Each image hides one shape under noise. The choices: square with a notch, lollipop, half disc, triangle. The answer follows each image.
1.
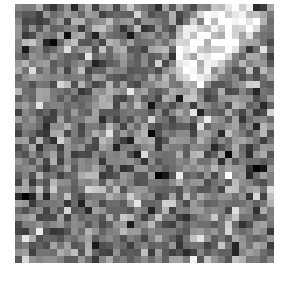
light half disc, top right
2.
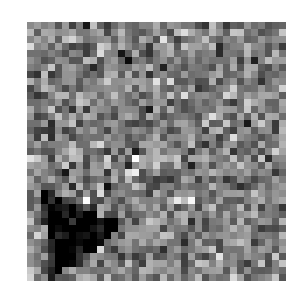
dark triangle, bottom left
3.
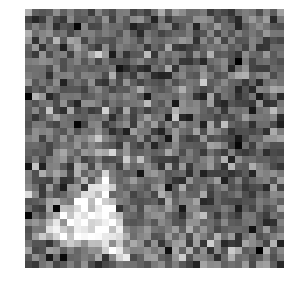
light triangle, bottom left
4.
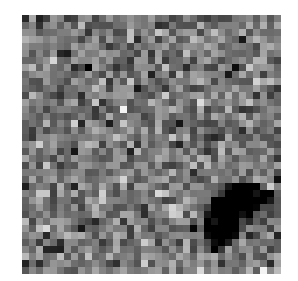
dark half disc, bottom right
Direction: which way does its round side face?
up and left
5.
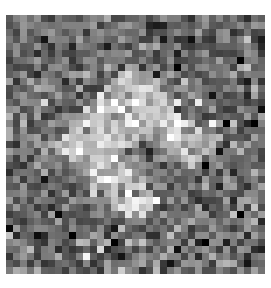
light square with a notch
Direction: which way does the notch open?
down and right
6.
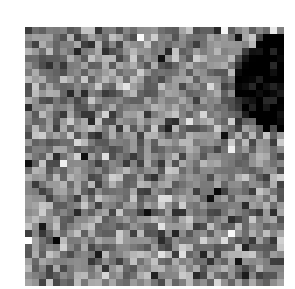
dark half disc, top right
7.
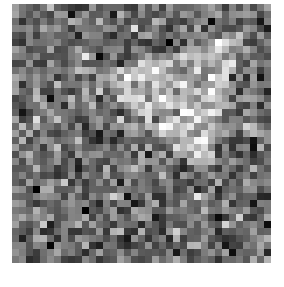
light triangle
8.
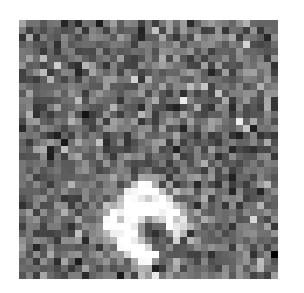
light square with a notch, bottom middle
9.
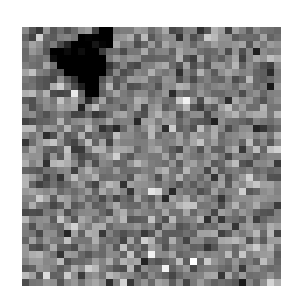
dark triangle, top left
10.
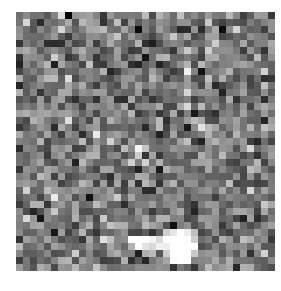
light lollipop, bottom middle
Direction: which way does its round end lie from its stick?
right
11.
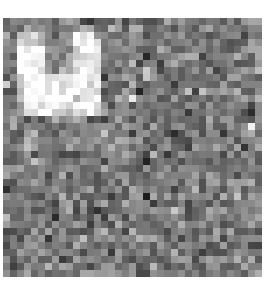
light square with a notch, top left
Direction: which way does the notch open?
up
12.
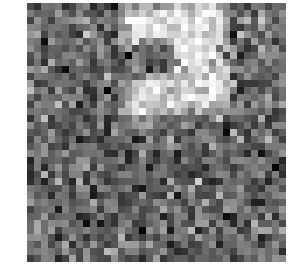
light square with a notch, top middle
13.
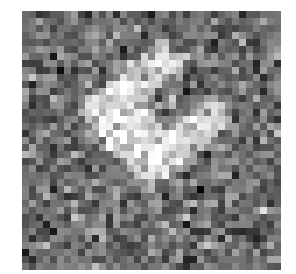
light square with a notch
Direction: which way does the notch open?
up and right
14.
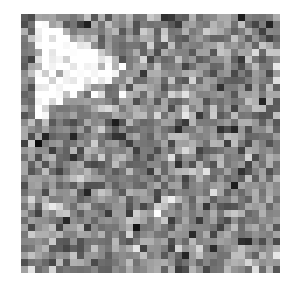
light triangle, top left
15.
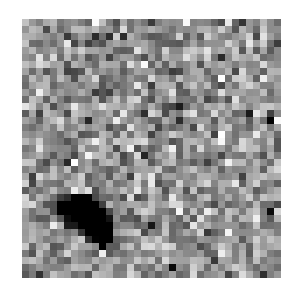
dark half disc, bottom left
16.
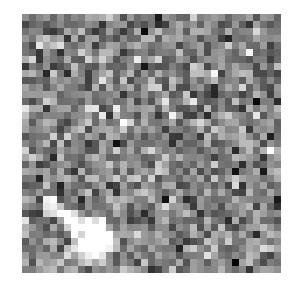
light lollipop, bottom left
